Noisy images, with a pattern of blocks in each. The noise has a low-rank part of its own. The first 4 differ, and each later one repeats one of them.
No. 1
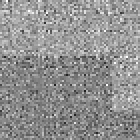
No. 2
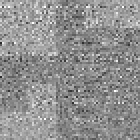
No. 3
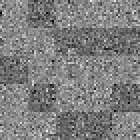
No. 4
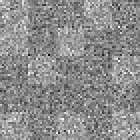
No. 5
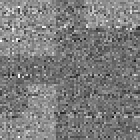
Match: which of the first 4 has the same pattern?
2
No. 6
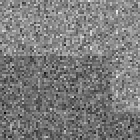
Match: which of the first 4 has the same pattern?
1
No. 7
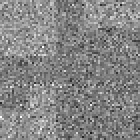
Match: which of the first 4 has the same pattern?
2
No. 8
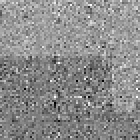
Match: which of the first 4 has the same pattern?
1
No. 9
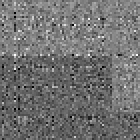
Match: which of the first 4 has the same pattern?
1
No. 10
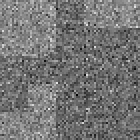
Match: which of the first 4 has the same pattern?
2
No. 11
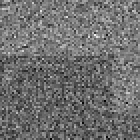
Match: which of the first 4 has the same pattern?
1
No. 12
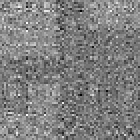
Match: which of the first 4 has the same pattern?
2
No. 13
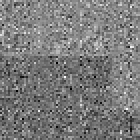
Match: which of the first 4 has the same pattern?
1
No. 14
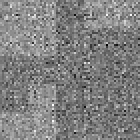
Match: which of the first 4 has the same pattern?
2
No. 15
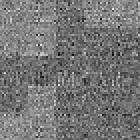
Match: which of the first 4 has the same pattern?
2
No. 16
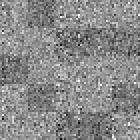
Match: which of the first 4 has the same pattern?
3
